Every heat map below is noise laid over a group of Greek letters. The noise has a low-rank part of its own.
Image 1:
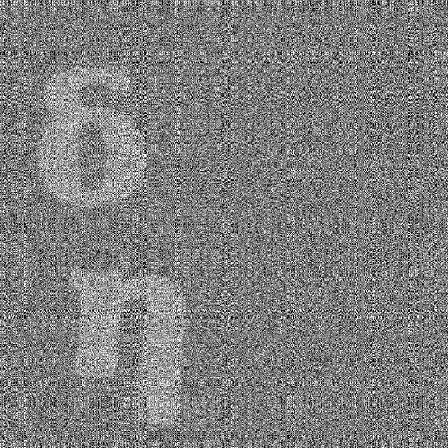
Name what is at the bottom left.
eta
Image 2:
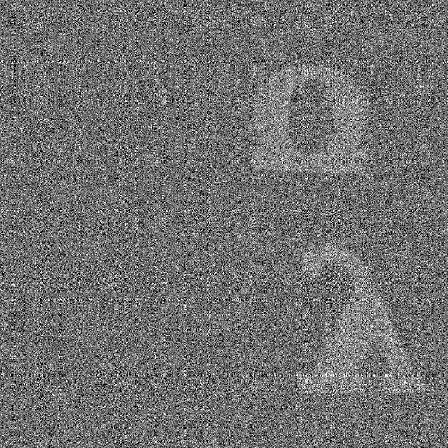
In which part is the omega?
top right
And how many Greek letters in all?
2
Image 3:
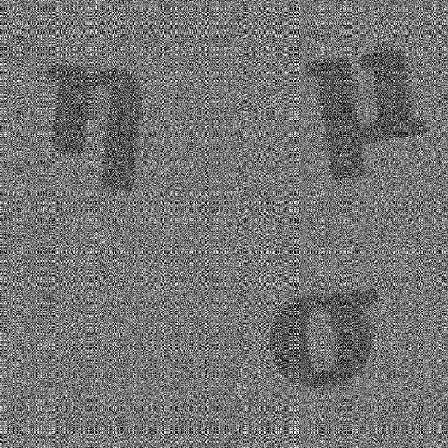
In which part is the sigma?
bottom right
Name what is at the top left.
eta
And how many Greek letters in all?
3
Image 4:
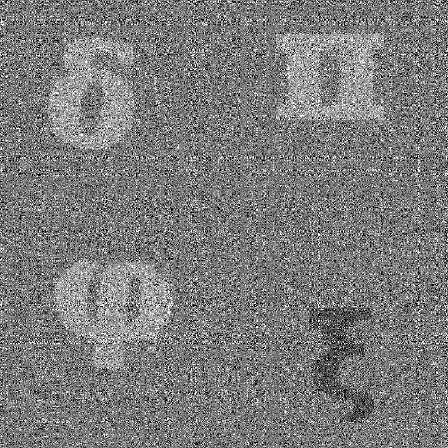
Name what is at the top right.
pi
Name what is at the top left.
delta
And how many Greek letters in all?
4
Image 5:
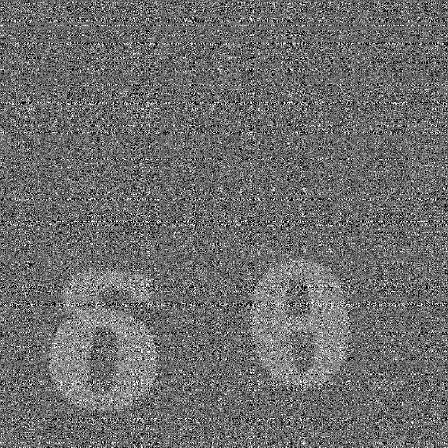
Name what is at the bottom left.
delta
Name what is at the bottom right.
theta
